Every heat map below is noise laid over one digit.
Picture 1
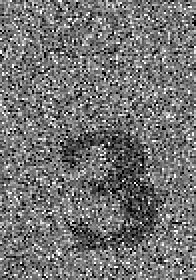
3
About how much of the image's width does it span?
half
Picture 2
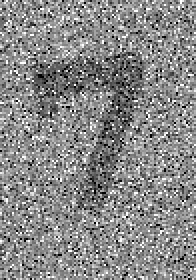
7
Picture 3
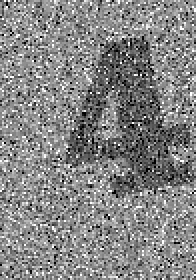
4
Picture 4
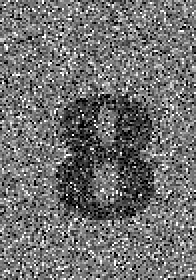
8
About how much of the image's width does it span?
half
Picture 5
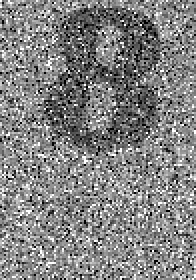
8
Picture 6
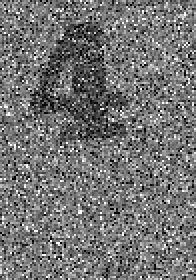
4
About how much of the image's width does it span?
half
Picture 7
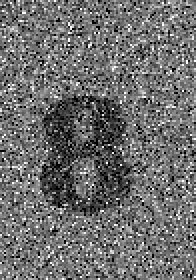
8
